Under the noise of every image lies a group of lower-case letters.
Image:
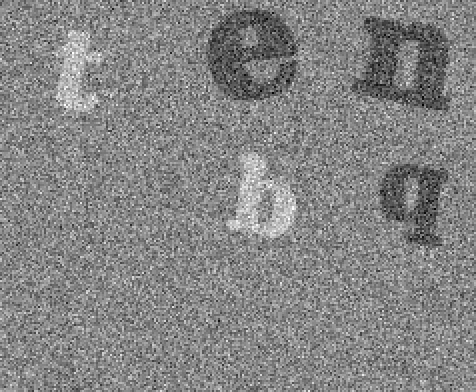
top left: light t; top middle: dark e; top right: dark n; centre: light b; middle right: dark q
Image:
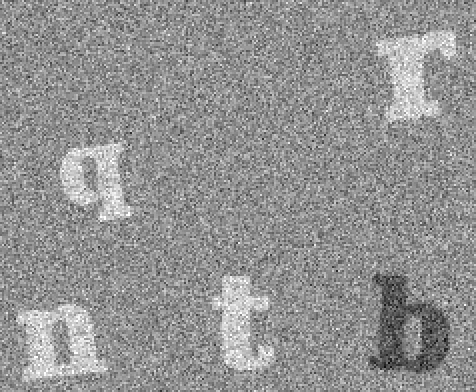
top right: light r; middle left: light q; bottom left: light n; bottom middle: light t; bottom right: dark b
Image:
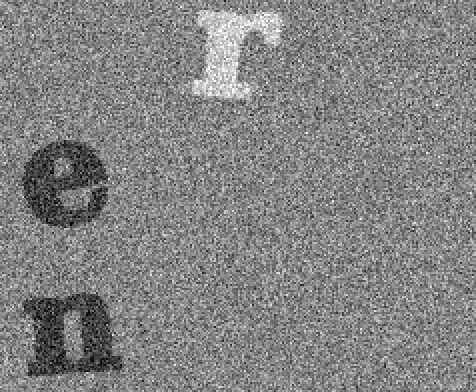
top middle: light r; middle left: dark e; bottom left: dark n
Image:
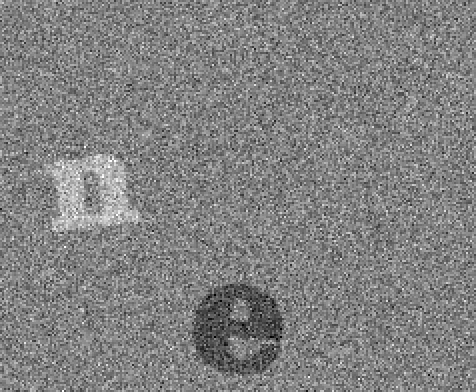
middle left: light n; bottom middle: dark e
